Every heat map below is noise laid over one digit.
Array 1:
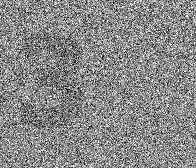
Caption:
dark 3
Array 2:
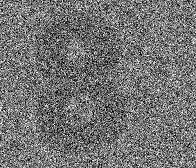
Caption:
dark 8
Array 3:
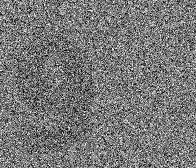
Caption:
dark 9
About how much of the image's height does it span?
two thirds
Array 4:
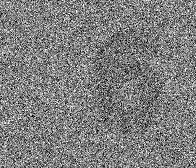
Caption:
dark 6
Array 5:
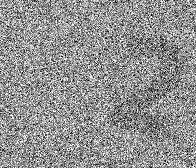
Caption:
dark 2
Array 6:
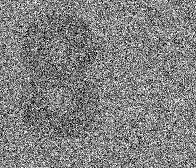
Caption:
dark 8
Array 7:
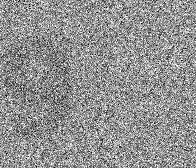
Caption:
dark 9
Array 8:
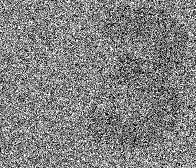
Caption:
dark 3
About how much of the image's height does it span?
nearly all
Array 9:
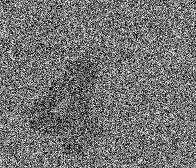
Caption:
dark 4
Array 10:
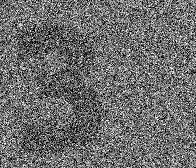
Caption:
dark 3
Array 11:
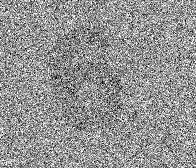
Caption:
dark 6
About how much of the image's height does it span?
two thirds
